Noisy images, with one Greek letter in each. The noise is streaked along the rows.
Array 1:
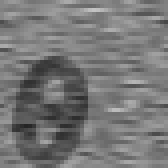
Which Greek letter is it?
theta
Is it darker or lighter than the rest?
darker
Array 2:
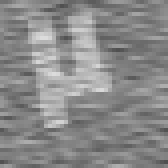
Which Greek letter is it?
mu
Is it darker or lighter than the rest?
lighter
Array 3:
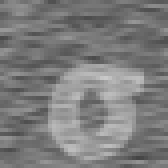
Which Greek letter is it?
sigma
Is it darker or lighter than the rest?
lighter
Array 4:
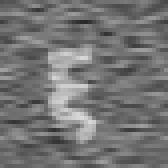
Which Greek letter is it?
xi
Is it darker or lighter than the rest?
lighter
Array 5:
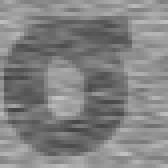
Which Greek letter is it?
sigma
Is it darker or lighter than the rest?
darker
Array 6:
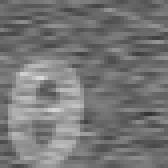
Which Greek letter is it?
theta
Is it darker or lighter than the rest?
lighter
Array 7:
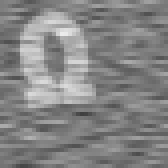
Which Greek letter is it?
omega
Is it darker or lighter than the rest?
lighter
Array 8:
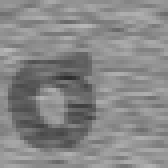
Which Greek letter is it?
sigma
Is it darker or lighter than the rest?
darker
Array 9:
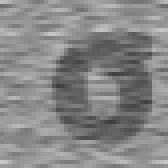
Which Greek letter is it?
sigma
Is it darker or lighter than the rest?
darker
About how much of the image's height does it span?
two thirds
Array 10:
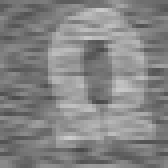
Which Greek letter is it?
omega
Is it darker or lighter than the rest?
lighter
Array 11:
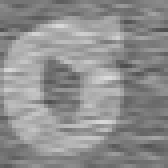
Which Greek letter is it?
sigma
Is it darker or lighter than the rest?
lighter
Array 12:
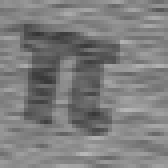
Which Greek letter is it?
pi
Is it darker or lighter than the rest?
darker
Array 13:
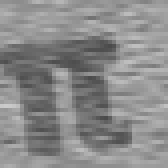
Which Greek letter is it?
pi
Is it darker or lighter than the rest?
darker
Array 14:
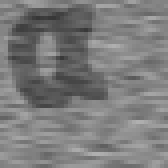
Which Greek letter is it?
alpha
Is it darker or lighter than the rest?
darker
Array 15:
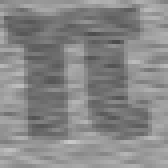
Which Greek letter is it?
pi
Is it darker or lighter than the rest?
darker
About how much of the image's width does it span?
nearly all
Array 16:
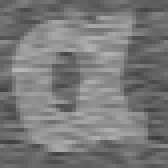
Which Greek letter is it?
alpha
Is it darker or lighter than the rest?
lighter
